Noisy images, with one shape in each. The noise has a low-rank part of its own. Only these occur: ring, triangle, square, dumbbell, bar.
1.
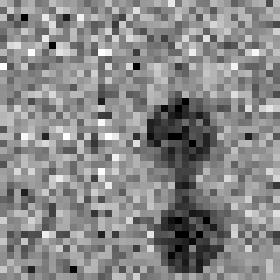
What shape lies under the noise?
dumbbell
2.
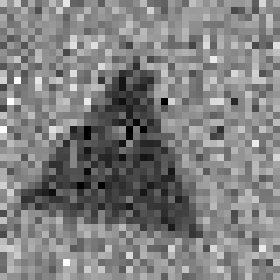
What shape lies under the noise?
triangle
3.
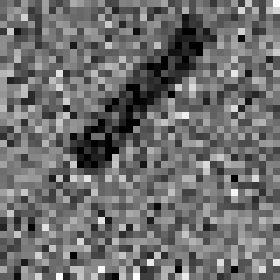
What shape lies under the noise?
bar
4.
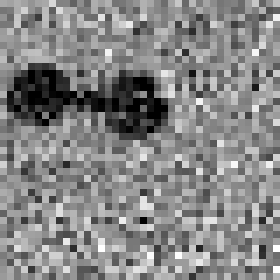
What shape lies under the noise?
dumbbell
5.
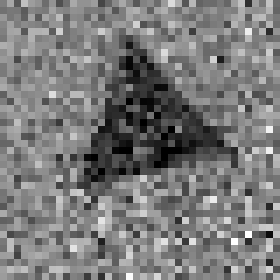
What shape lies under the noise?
triangle
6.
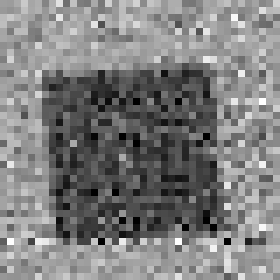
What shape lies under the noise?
square
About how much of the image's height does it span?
two thirds
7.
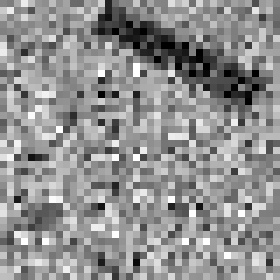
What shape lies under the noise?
bar
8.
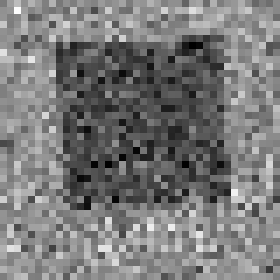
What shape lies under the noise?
square
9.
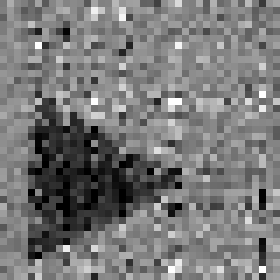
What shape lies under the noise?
triangle
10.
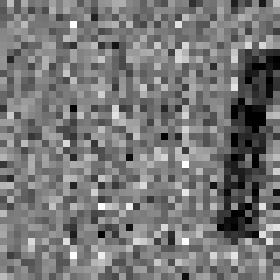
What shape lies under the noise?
bar
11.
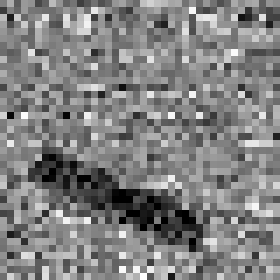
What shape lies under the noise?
bar
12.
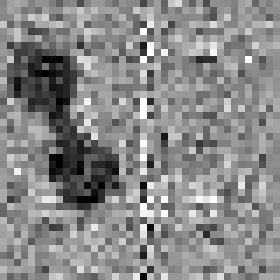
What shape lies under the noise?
dumbbell
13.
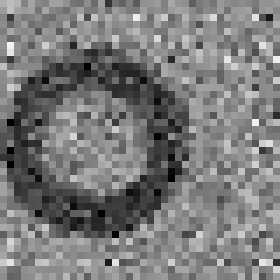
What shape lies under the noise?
ring
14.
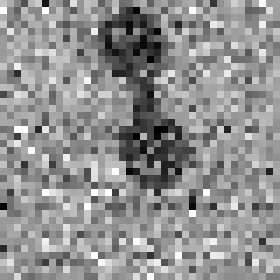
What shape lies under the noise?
dumbbell
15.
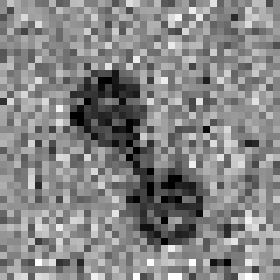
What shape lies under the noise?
dumbbell
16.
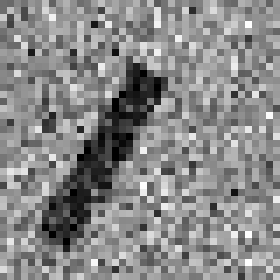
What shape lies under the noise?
bar
